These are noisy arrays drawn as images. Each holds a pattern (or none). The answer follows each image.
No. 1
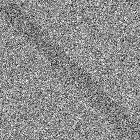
a diagonal band
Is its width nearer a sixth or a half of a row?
a sixth
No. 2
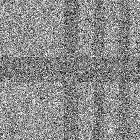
bands of rows crossing bands of columns
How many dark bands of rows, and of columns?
1 and 3
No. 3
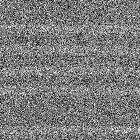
bands of rows
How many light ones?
5
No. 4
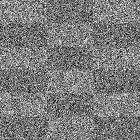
a checkerboard
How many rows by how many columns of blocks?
6 by 3
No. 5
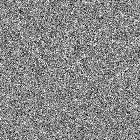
only noise
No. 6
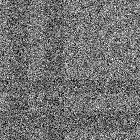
bands of rows crossing bands of columns
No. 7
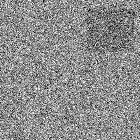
one block
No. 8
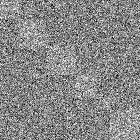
blocks along the diagonal
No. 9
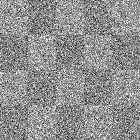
a checkerboard
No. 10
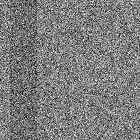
one band of columns
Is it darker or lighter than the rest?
darker
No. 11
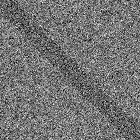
a diagonal band
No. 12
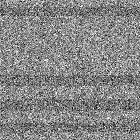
bands of rows
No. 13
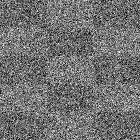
a checkerboard
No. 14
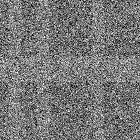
bands of rows crossing bands of columns
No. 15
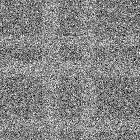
bands of rows crossing bands of columns
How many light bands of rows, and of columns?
3 and 2
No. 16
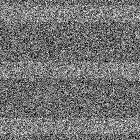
bands of rows
